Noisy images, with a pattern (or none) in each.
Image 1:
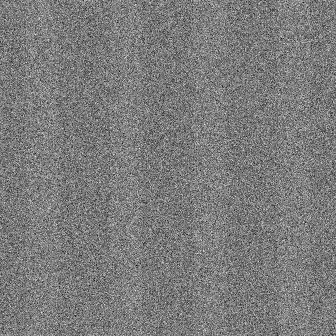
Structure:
vertical stripes
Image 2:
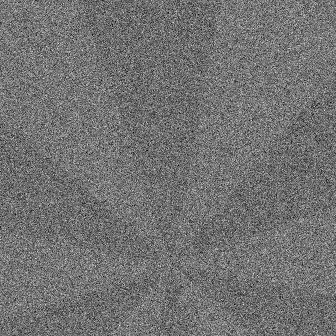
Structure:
spokes from one point
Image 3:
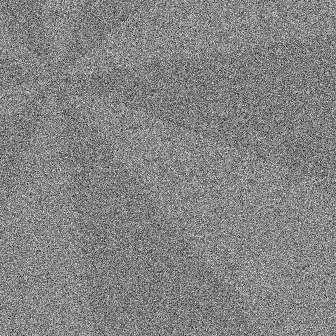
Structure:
spokes from one point
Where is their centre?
top left
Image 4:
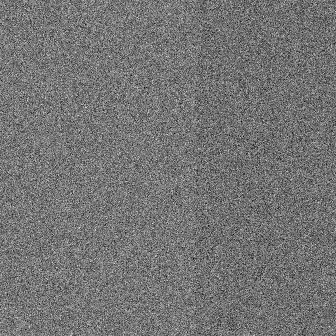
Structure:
a sharp edge
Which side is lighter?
left
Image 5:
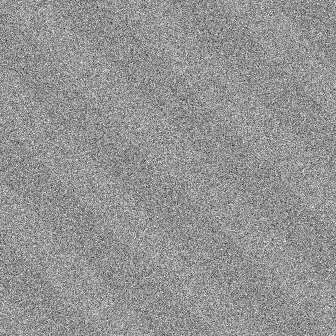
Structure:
diagonal stripes
